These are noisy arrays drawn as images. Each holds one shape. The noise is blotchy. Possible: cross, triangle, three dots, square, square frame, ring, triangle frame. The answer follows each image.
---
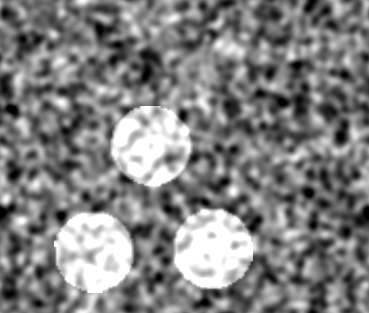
three dots
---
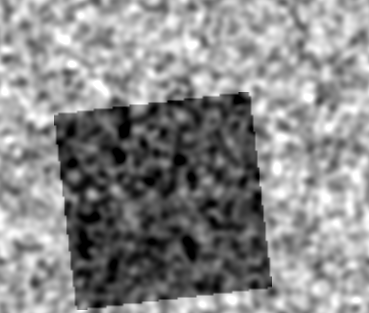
square
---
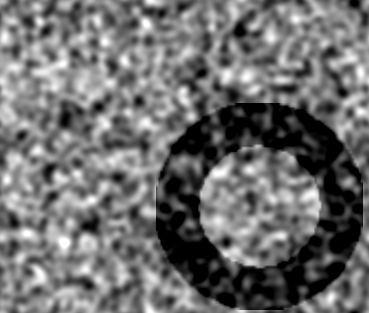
ring
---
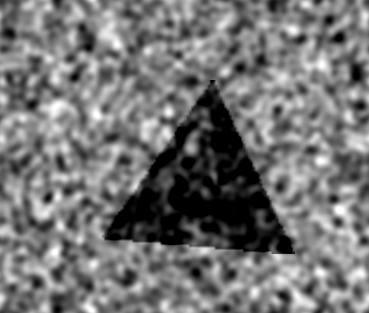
triangle
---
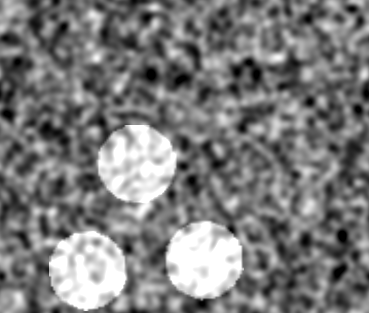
three dots
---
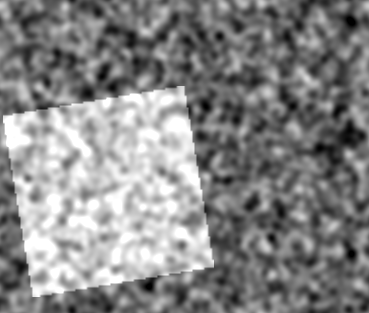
square
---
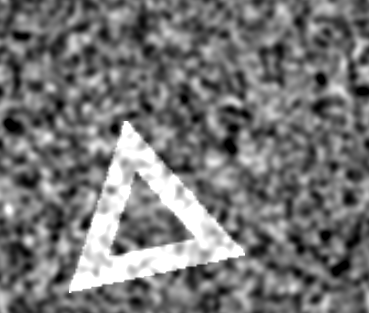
triangle frame
